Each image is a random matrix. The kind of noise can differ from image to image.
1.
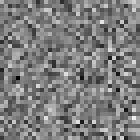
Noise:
low rank plus noise
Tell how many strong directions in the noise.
five to eight
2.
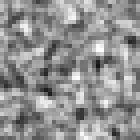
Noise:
blotchy
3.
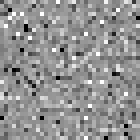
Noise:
heavy tails
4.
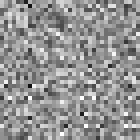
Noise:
low rank plus noise
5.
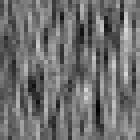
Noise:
streaked along the columns
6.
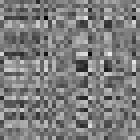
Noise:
low rank plus noise
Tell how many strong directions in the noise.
one
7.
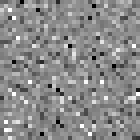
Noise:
heavy tails
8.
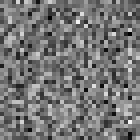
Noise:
low rank plus noise
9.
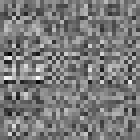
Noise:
low rank plus noise
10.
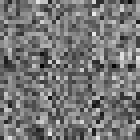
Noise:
low rank plus noise
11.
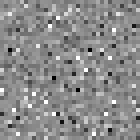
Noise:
heavy tails
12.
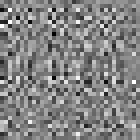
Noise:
low rank plus noise
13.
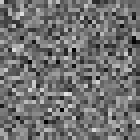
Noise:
independent entries
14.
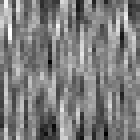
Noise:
streaked along the columns
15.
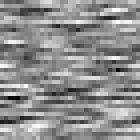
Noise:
streaked along the rows
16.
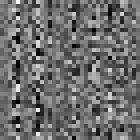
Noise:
columns of uneven size
